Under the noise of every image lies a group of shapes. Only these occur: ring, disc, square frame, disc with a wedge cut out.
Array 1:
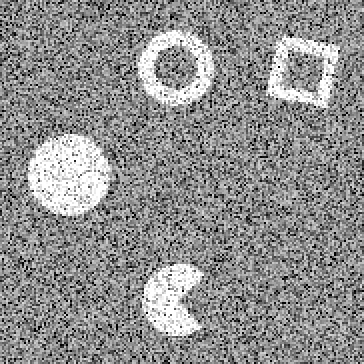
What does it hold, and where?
top middle: ring; top right: square frame; middle left: disc; bottom middle: disc with a wedge cut out
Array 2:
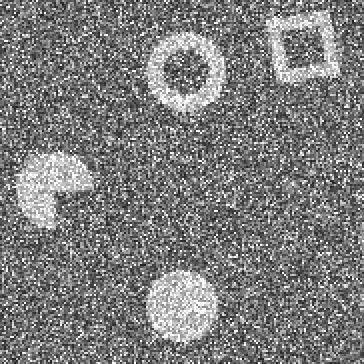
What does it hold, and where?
top middle: ring; top right: square frame; middle left: disc with a wedge cut out; bottom middle: disc
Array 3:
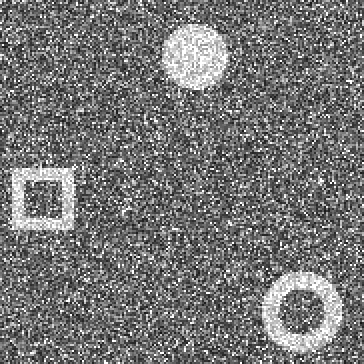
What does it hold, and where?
top middle: disc; middle left: square frame; bottom right: ring
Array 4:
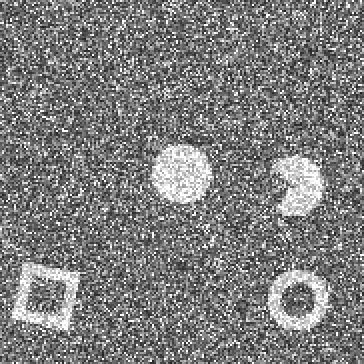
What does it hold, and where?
centre: disc; middle right: disc with a wedge cut out; bottom left: square frame; bottom right: ring
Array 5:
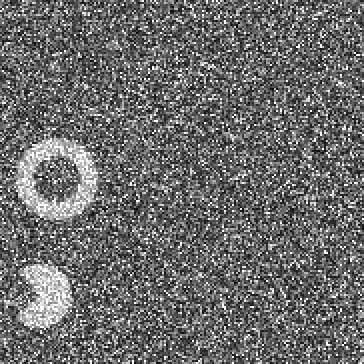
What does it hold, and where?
middle left: ring; bottom left: disc with a wedge cut out
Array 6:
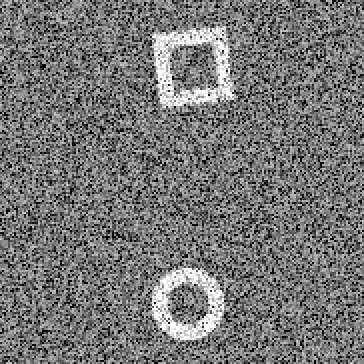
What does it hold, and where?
top middle: square frame; bottom middle: ring
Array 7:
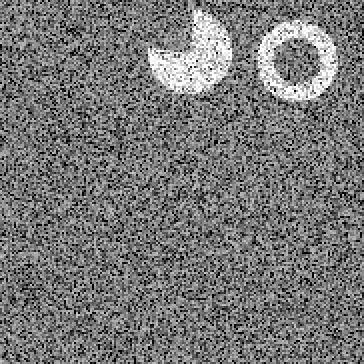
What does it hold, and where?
top middle: disc with a wedge cut out; top right: ring
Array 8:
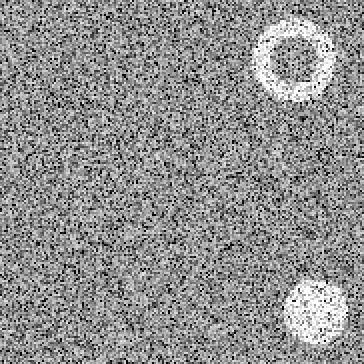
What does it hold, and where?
top right: ring; bottom right: disc
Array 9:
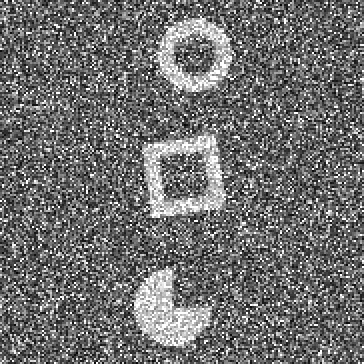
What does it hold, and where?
top middle: ring; centre: square frame; bottom middle: disc with a wedge cut out
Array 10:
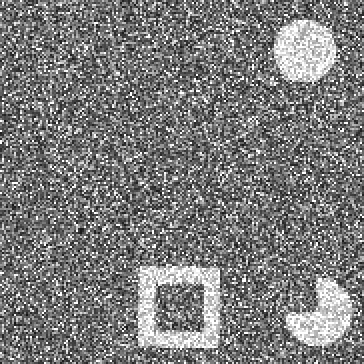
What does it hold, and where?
top right: disc; bottom middle: square frame; bottom right: disc with a wedge cut out
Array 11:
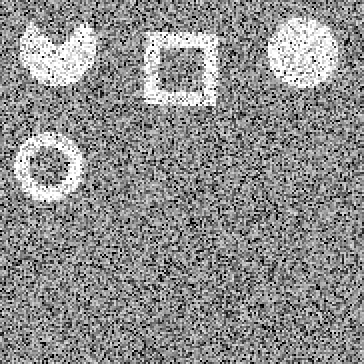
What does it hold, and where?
top left: disc with a wedge cut out; top middle: square frame; top right: disc; middle left: ring
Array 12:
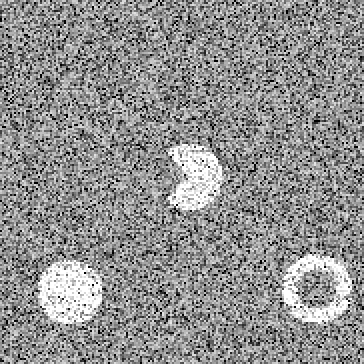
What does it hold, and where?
centre: disc with a wedge cut out; bottom left: disc; bottom right: ring
